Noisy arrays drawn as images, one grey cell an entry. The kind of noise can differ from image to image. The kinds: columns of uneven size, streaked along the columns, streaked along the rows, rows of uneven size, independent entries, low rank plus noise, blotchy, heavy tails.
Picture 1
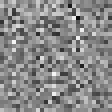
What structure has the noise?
low rank plus noise
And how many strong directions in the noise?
three or four
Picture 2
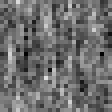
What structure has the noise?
streaked along the columns
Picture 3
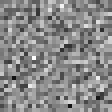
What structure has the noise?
independent entries
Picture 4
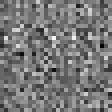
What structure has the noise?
low rank plus noise
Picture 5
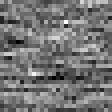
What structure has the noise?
streaked along the rows
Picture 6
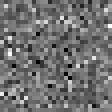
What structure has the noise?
heavy tails
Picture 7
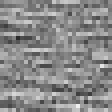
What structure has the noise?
streaked along the rows
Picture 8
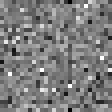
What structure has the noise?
heavy tails
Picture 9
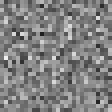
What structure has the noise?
low rank plus noise
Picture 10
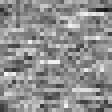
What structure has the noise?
streaked along the rows
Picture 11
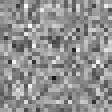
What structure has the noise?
low rank plus noise
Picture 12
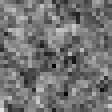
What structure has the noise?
blotchy
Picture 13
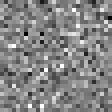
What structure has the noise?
heavy tails
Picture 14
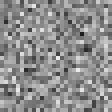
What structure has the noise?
low rank plus noise
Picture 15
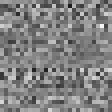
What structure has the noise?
rows of uneven size
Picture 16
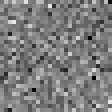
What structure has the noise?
heavy tails
